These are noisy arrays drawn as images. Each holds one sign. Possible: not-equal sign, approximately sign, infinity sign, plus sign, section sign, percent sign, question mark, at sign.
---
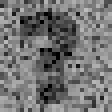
question mark
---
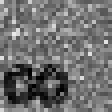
infinity sign
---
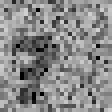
question mark
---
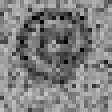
at sign
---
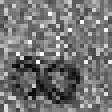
infinity sign
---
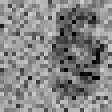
section sign
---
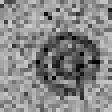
at sign
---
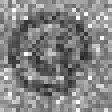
at sign
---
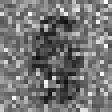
section sign
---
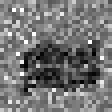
approximately sign
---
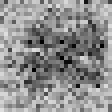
not-equal sign
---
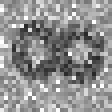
infinity sign
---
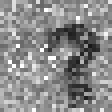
question mark
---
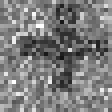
plus sign
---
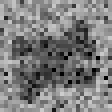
not-equal sign
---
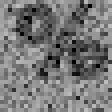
percent sign
